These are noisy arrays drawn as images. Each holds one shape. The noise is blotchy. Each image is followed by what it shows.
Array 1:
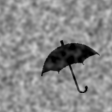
umbrella
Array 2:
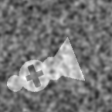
chess bishop
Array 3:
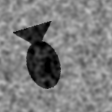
fish
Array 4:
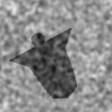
bell
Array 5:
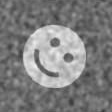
smiling face
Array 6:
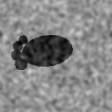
footprint
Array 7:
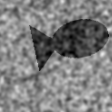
fish
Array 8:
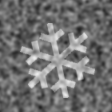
snowflake
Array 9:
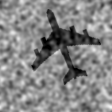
airplane
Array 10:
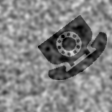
telephone
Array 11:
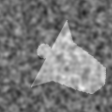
bell
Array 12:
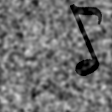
musical note
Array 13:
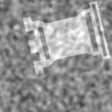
chess rook
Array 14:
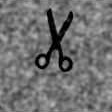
pair of scissors
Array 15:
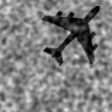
airplane
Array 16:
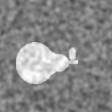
pear
